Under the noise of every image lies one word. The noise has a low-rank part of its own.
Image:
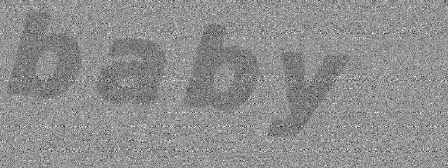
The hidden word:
baby
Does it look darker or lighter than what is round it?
darker
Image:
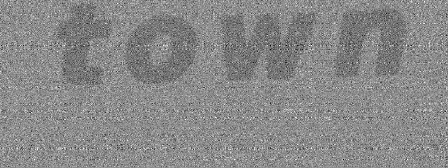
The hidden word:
town
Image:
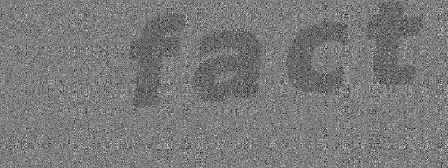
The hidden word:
fact
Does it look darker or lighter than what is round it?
darker
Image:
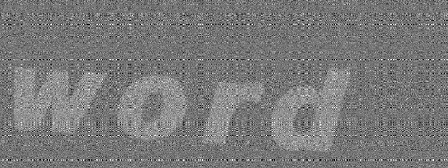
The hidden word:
word
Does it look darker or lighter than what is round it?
lighter
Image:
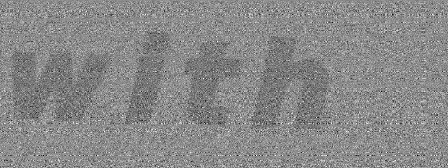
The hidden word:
with
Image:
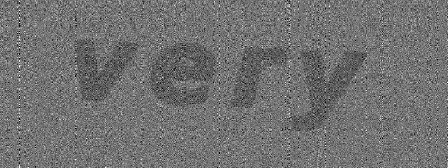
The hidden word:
very
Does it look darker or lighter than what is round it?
darker
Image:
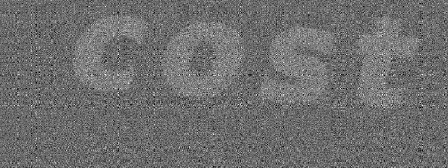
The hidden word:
cost
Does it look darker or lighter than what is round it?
lighter
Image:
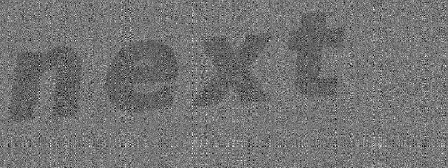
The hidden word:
next
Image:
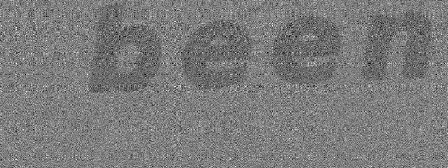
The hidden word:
been
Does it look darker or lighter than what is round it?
darker
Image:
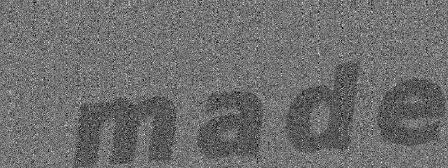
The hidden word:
made
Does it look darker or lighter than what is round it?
darker
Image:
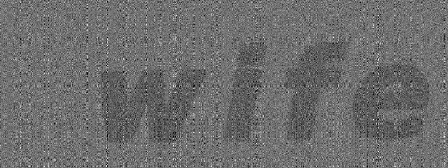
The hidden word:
wife
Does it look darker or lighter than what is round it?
darker
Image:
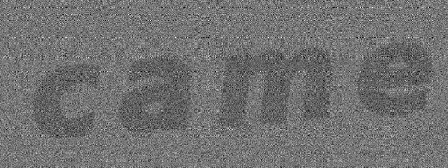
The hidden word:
came
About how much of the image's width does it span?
nearly all
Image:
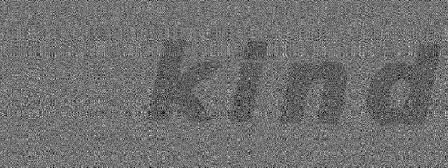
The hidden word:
kind
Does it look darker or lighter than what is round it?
darker
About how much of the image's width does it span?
two thirds
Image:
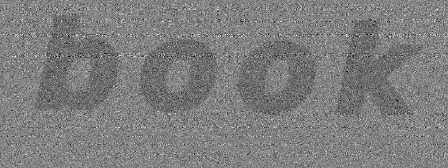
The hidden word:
book
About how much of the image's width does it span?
nearly all
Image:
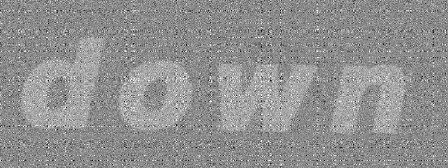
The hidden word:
down
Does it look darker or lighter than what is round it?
lighter
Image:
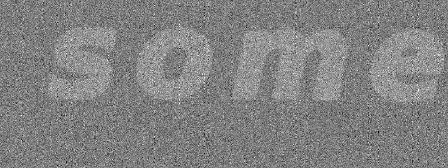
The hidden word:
some
